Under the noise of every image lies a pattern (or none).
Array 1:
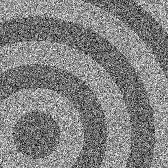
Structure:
rings round one point
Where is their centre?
bottom left
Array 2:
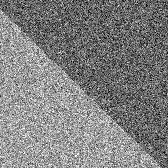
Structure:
a sharp edge
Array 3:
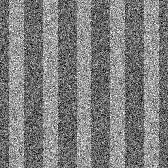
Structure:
vertical stripes
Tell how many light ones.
5
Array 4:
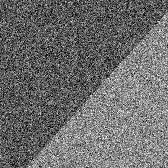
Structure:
a sharp edge
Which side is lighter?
bottom right
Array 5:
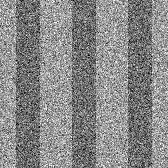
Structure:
vertical stripes
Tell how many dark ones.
3
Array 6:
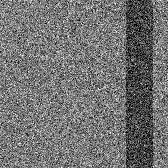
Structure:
one vertical stripe
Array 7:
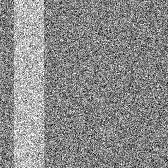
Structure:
one vertical stripe
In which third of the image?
left
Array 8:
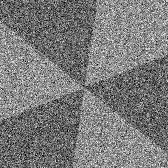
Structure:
spokes from one point
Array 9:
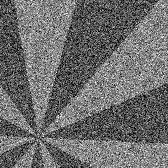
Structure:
spokes from one point
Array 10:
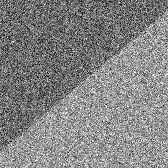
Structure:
a sharp edge
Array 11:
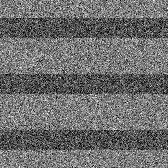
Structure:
horizontal stripes
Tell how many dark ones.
3
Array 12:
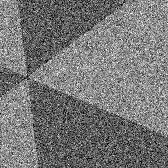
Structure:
spokes from one point
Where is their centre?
middle left
